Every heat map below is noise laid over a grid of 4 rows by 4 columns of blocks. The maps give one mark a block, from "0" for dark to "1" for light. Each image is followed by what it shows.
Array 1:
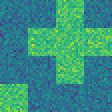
0 0 1 0
0 1 1 1
0 0 1 0
1 0 0 0
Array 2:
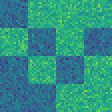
0 1 1 1
1 0 1 0
0 1 0 1
0 0 1 1
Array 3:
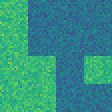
1 0 0 0
1 0 0 0
1 1 0 1
1 1 0 0
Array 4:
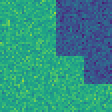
1 1 0 0
1 1 0 0
1 1 1 0
1 1 1 1
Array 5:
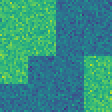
1 1 0 0
1 1 0 0
1 0 0 1
0 0 0 1
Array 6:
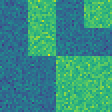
0 1 0 1
0 1 0 0
0 0 1 1
0 0 1 1
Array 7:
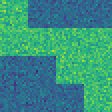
1 0 0 0
1 1 1 1
0 0 1 1
0 0 0 1
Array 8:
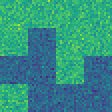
1 1 1 1
1 0 1 1
0 0 1 0
1 0 0 0
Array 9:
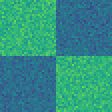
1 1 0 0
1 1 0 0
0 0 1 1
0 0 1 1
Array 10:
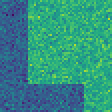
0 1 1 1
0 1 1 1
0 1 1 1
0 0 0 1
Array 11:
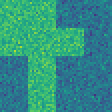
1 1 0 0
1 1 1 0
0 1 0 0
0 1 0 0
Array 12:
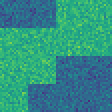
0 0 1 1
1 1 1 1
1 1 0 0
1 0 0 0
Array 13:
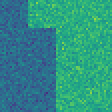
0 1 1 1
0 0 1 1
0 0 1 1
0 0 1 1
